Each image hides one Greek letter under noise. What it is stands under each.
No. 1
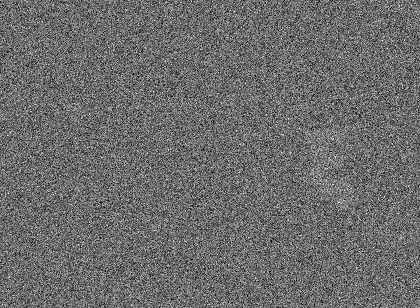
light xi, middle right
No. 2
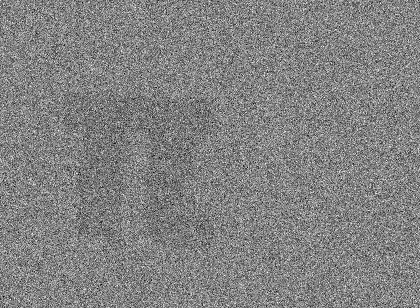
dark pi
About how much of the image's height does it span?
half
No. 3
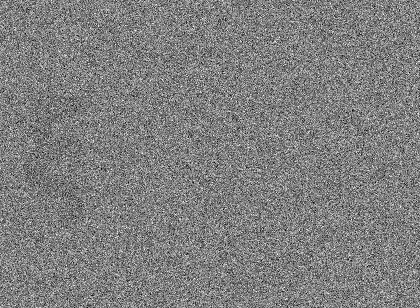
dark xi, middle left
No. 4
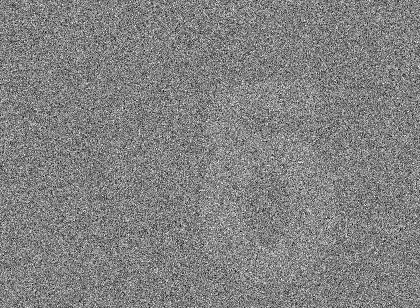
light delta
